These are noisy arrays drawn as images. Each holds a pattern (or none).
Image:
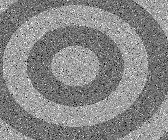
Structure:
rings round one point
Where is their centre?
centre
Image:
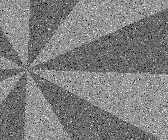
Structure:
spokes from one point
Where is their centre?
middle left
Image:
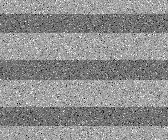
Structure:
horizontal stripes
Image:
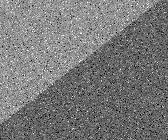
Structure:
a sharp edge
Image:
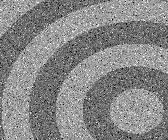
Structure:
rings round one point
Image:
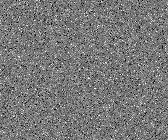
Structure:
only noise
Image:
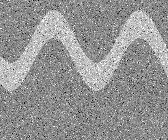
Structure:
a wavy band
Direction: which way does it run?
left to right
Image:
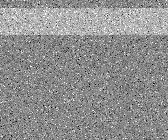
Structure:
one horizontal stripe
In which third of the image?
top
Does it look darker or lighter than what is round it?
lighter
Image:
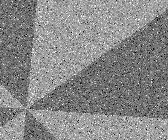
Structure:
spokes from one point
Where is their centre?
bottom left
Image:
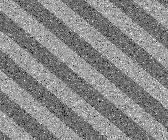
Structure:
diagonal stripes
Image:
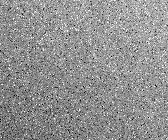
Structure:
a smooth slope
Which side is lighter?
top right
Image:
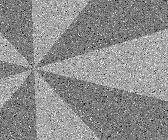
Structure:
spokes from one point
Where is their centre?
middle left
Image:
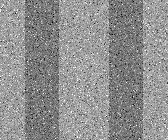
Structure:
vertical stripes
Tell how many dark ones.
2
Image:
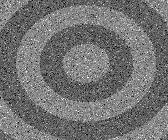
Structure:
rings round one point
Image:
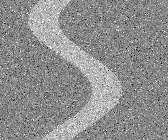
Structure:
a wavy band
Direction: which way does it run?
top to bottom
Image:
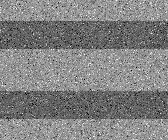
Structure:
horizontal stripes
